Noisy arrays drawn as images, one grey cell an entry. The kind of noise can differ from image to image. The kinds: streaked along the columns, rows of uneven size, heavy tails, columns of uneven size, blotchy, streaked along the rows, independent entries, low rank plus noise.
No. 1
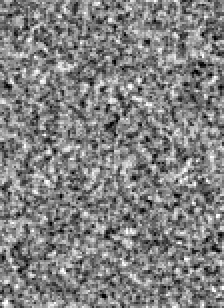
blotchy
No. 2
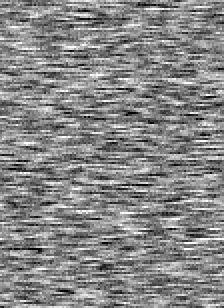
streaked along the rows
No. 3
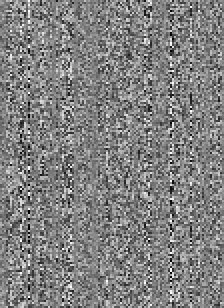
columns of uneven size
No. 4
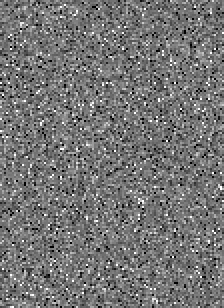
heavy tails
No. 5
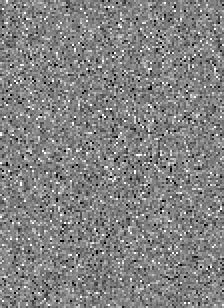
heavy tails
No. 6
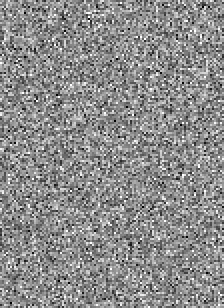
independent entries
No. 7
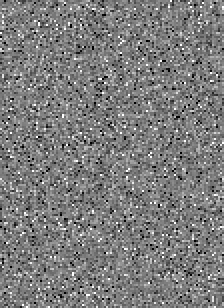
heavy tails
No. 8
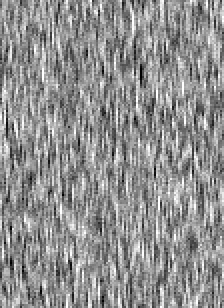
streaked along the columns
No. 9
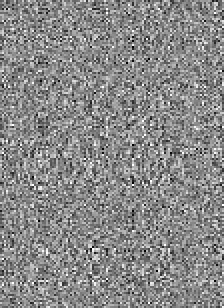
low rank plus noise
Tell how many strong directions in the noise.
five to eight
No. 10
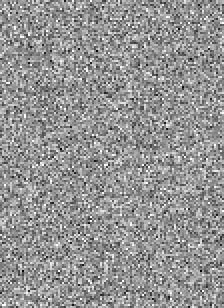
independent entries
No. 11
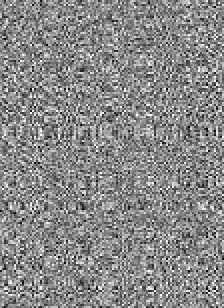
low rank plus noise
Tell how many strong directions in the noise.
two
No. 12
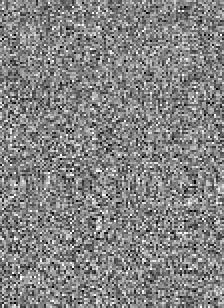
low rank plus noise
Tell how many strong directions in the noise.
five to eight
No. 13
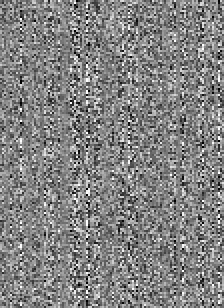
columns of uneven size
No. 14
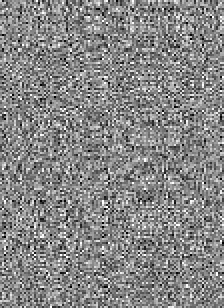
low rank plus noise
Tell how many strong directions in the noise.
three or four
